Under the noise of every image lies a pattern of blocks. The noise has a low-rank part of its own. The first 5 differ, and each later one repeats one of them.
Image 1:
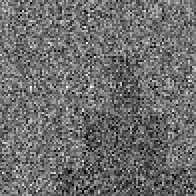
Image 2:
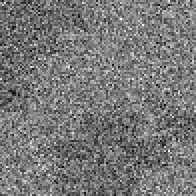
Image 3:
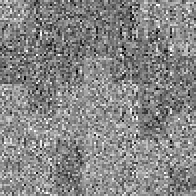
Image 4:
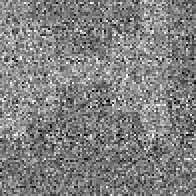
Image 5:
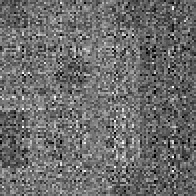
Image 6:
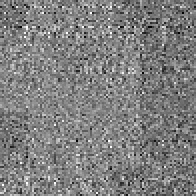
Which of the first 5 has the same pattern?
5
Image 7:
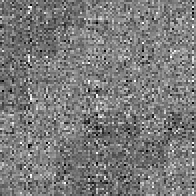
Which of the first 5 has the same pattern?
2
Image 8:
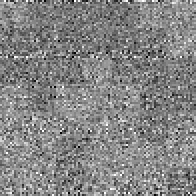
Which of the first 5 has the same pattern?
3
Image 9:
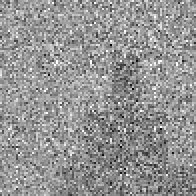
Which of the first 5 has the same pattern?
1
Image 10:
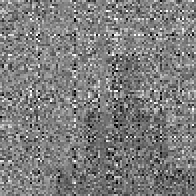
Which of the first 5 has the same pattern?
1
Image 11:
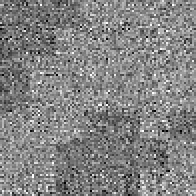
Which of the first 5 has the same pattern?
2
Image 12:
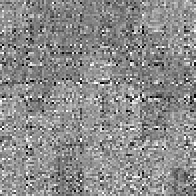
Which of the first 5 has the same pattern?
3
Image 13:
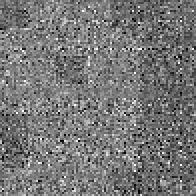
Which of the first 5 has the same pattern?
5
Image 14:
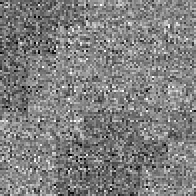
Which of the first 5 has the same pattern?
2
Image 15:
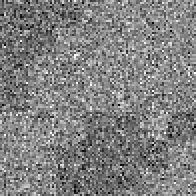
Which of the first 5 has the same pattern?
2
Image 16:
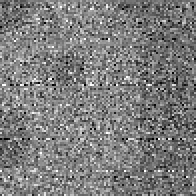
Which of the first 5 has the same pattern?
5
